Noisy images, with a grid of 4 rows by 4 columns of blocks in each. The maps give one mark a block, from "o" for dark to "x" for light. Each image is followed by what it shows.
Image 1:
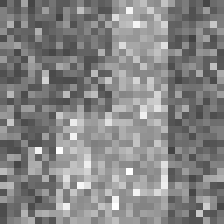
o o x o
o o x o
o x x o
o x x o
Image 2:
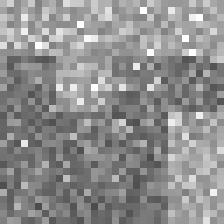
x x x x
o x o o
o o o x
o o o x
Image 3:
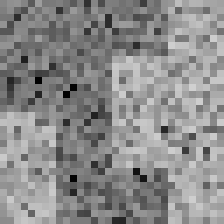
o o o x
o o x x
x o x x
x o o x
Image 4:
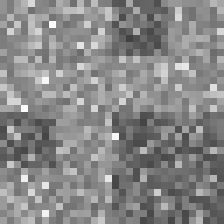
x x o x
x x x x
o x o o
x x o o
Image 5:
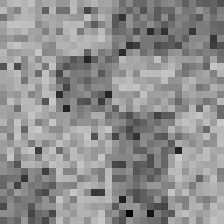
x x o o
x o x x
x x o x
o x o x
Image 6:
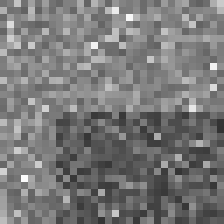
x x x x
x x x x
x o o o
x o o o
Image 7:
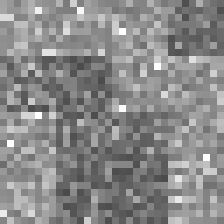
x x x o
o o x x
x o o x
x o o x
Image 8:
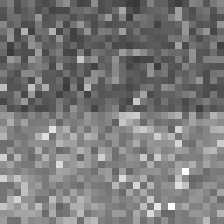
o o o o
o o o o
x x x x
x x x x
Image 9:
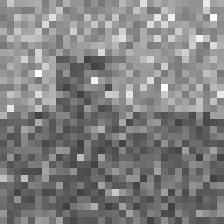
x x x x
x o x x
o o o o
o o o o
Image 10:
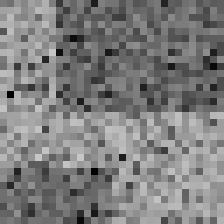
x o o o
x o o o
x x x x
o o x x
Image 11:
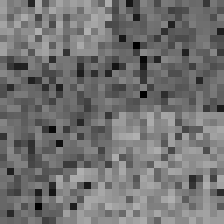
x x o o
o o o o
o o x x
o x x x
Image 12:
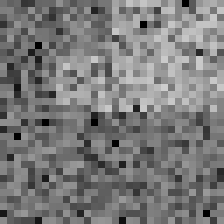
o o x x
o x x x
o o o o
o o o o
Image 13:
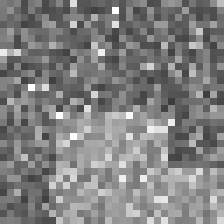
o o o o
o o o o
o x x o
o x x x
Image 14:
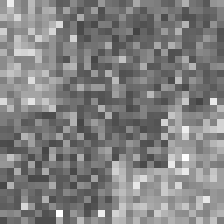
x o o o
x o o o
o o o x
o o x x
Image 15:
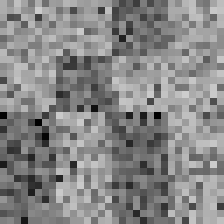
x x o x
x o x x
o x o x
o x o x
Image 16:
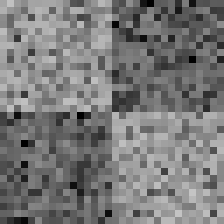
x x o o
x x o o
o o x x
o o x x
